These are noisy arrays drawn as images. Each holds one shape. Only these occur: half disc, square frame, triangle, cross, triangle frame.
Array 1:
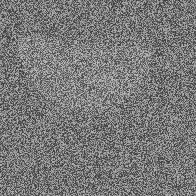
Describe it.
light half disc
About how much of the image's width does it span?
two thirds
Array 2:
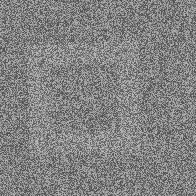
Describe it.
light square frame
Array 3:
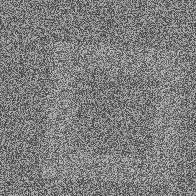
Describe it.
light square frame
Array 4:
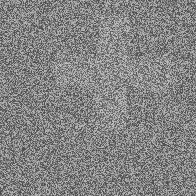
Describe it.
light cross
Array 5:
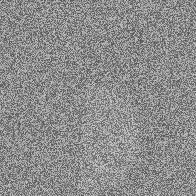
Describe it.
light half disc
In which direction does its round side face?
right
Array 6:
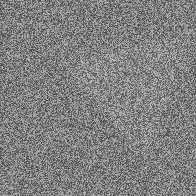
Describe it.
light triangle
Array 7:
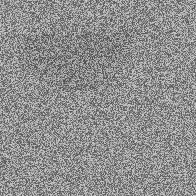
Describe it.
dark half disc
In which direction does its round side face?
down
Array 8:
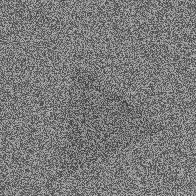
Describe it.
dark triangle
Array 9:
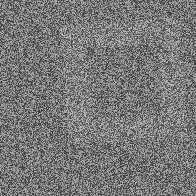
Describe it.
light square frame
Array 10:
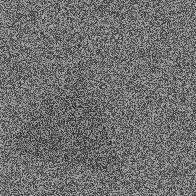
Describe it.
dark triangle
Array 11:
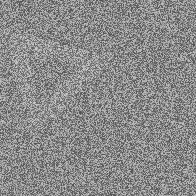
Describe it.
light triangle frame
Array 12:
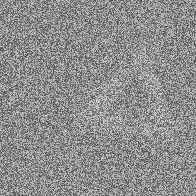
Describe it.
light triangle frame
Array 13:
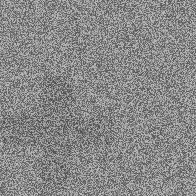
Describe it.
dark cross
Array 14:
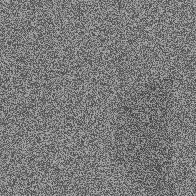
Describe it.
dark half disc
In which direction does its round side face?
left
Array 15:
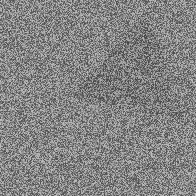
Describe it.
dark triangle
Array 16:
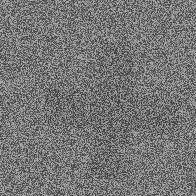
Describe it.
dark cross
